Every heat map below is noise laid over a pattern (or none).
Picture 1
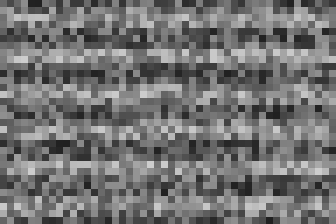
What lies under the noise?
horizontal stripes
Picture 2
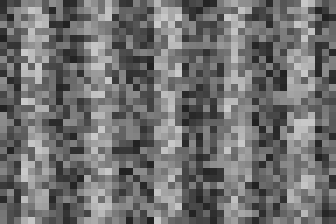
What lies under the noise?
vertical stripes
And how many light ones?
5
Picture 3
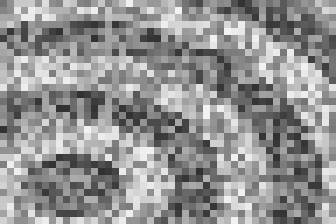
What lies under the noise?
rings round one point
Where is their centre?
bottom left
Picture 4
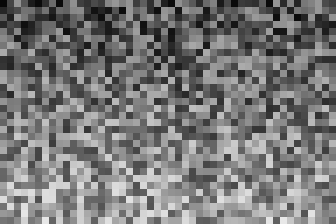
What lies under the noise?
a smooth slope
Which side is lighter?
bottom
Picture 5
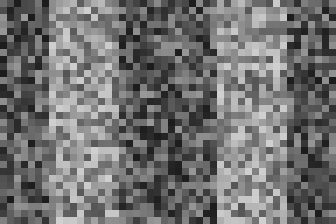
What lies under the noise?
vertical stripes
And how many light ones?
2
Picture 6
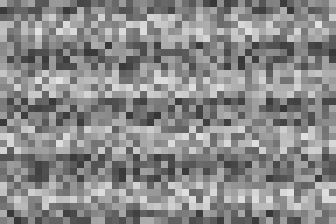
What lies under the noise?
horizontal stripes
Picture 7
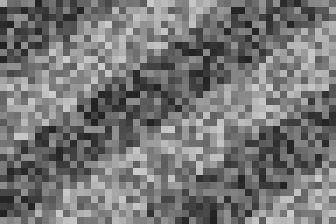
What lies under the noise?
diagonal stripes
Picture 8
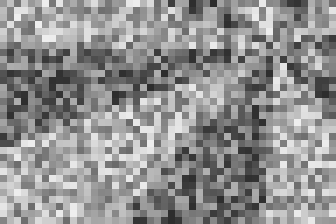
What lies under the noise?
spokes from one point
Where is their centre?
top right
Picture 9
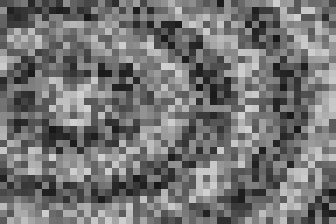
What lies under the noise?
rings round one point
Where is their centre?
middle left
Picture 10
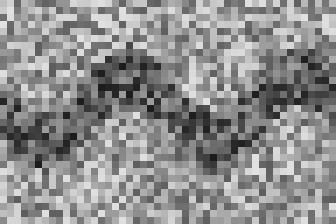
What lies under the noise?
a wavy band
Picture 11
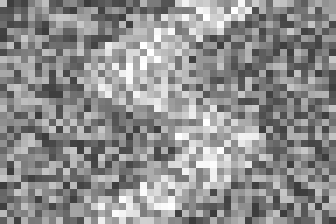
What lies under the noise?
a wavy band
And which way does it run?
top to bottom
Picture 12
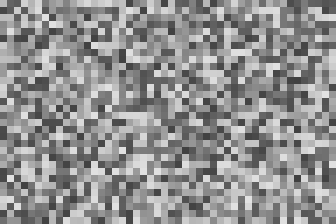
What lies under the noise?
only noise
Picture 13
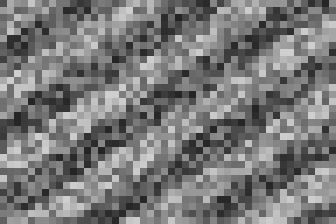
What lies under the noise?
diagonal stripes
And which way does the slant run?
bottom left to top right
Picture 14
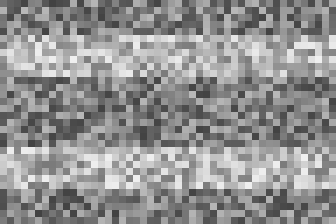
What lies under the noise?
horizontal stripes
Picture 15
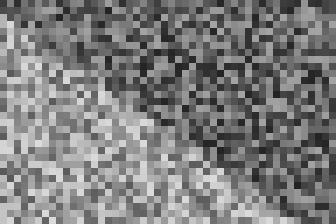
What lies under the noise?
a sharp edge
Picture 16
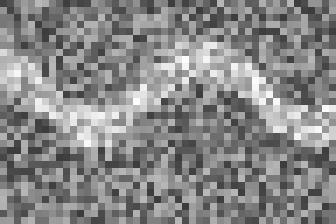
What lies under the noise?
a wavy band
